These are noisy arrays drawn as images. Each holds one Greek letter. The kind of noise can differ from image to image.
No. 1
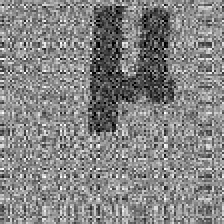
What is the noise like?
low rank plus noise
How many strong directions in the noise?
one
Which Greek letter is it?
mu
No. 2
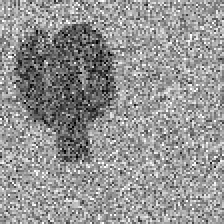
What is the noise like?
independent entries
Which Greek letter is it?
phi
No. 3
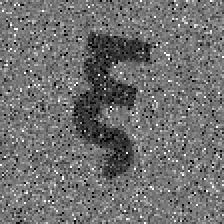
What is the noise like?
heavy tails
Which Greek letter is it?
xi
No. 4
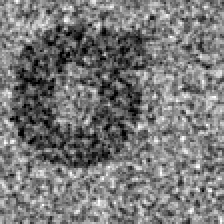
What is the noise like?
blotchy
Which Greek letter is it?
sigma
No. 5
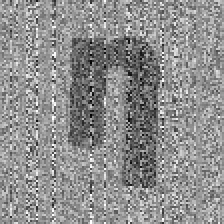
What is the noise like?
columns of uneven size
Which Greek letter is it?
eta
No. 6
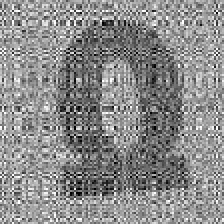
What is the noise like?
low rank plus noise
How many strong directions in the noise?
one
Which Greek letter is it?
omega
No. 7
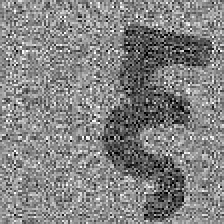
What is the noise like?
low rank plus noise
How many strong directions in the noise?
three or four
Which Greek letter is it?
xi
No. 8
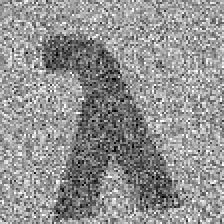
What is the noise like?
low rank plus noise
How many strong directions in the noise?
five to eight
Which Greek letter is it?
lambda
